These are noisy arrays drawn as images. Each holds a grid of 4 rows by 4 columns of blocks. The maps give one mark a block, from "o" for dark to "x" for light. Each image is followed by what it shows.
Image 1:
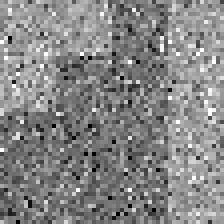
x x o x
x o o x
o o o x
o o o x
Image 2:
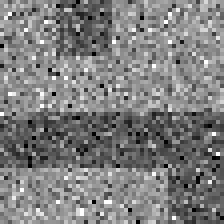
x o x x
x x x x
o o o o
x x x o
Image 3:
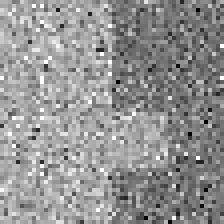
x x o o
x x o o
x x x o
x x o o
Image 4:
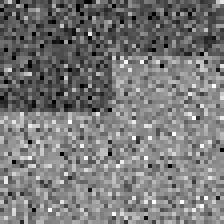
o o o o
o o x x
x x x x
x x x x
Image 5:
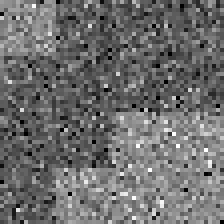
x o o o
o o o o
o o x x
o x x x
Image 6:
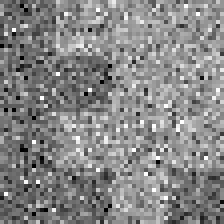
o x x x
o o x x
o x x x
o o x o
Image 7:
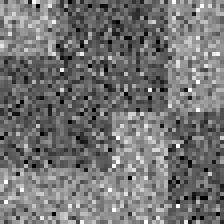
x o o x
o o o x
o o x o
x x x o
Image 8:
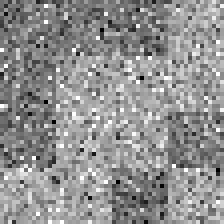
o o o x
o x x x
o x x o
x x o x
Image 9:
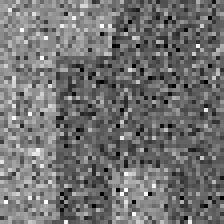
x x o o
x o o o
x o o o
x o x o
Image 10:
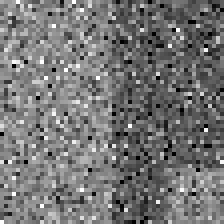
x x o o
x x o o
x x o o
x x o x
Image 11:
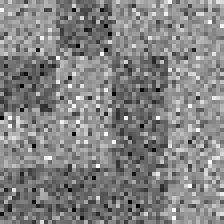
x o x x
o x o x
x x o x
o o o x
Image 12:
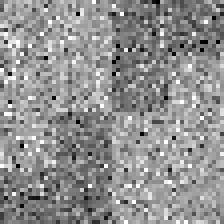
x x o o
x x o x
x o x x
o o x x
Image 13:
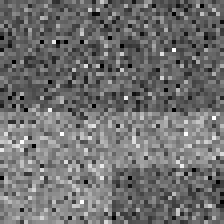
o o o o
o o o o
x x x x
x x o o
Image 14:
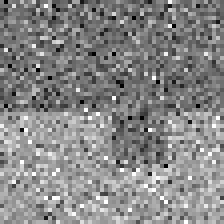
o o o o
o o o o
x x o x
x x x x
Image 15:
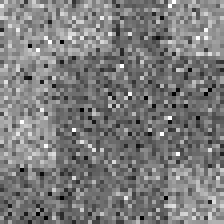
x x o x
x o o o
x o o o
o o o x
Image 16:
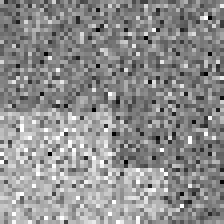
o o o o
o o o o
x x o o
x x x o
